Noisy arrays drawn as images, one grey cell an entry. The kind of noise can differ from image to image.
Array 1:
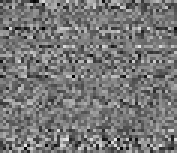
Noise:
rows of uneven size
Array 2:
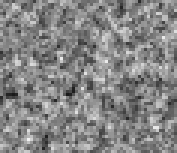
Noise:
blotchy
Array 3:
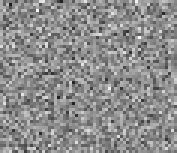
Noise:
independent entries
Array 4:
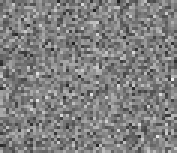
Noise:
independent entries
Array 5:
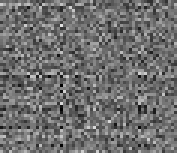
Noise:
low rank plus noise
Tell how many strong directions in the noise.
one
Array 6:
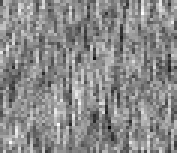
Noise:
streaked along the columns
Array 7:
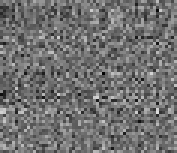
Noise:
low rank plus noise
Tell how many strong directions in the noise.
two
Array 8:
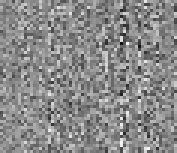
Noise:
columns of uneven size
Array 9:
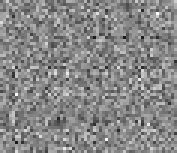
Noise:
low rank plus noise
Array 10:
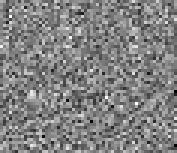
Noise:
low rank plus noise
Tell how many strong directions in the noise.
five to eight
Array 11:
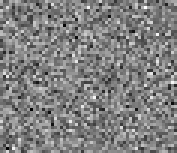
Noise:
independent entries
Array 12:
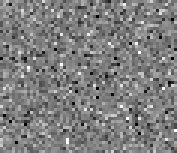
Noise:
heavy tails
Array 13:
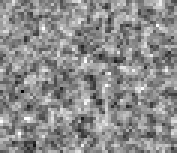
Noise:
blotchy
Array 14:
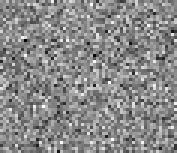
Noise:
independent entries
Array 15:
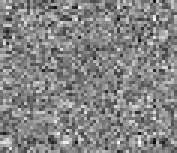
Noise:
low rank plus noise
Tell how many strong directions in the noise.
one
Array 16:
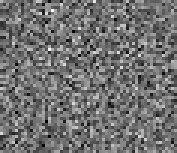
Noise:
low rank plus noise
